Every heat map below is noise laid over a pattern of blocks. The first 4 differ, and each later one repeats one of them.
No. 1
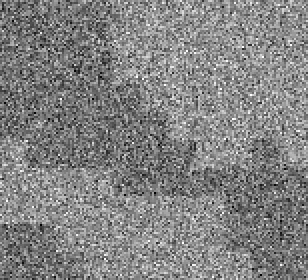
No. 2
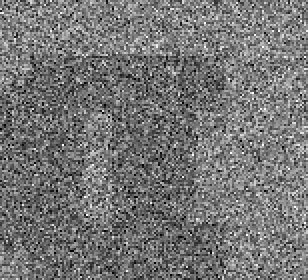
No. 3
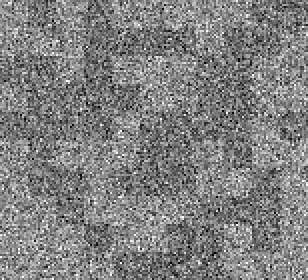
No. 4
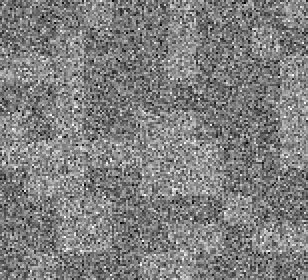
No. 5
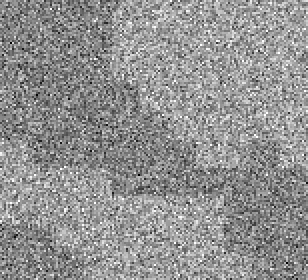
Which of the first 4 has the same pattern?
1
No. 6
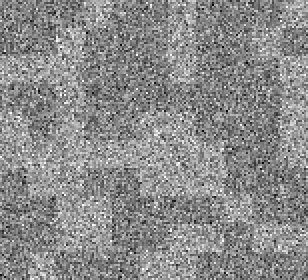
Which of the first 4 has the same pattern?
4
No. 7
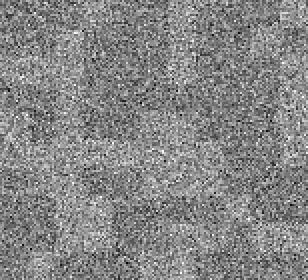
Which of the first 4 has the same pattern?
4
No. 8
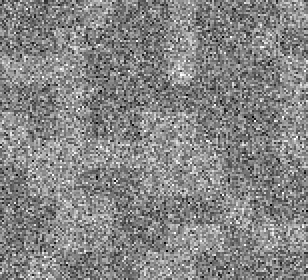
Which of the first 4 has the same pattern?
4
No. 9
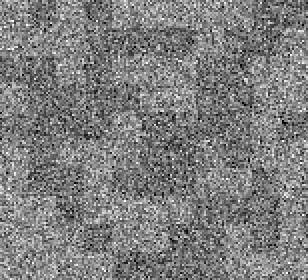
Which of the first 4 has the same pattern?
3
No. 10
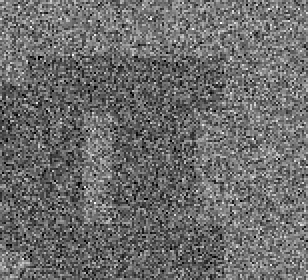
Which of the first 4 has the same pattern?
2
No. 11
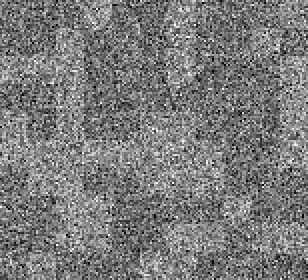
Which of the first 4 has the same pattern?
4
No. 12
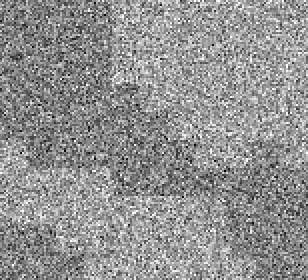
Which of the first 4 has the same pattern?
1
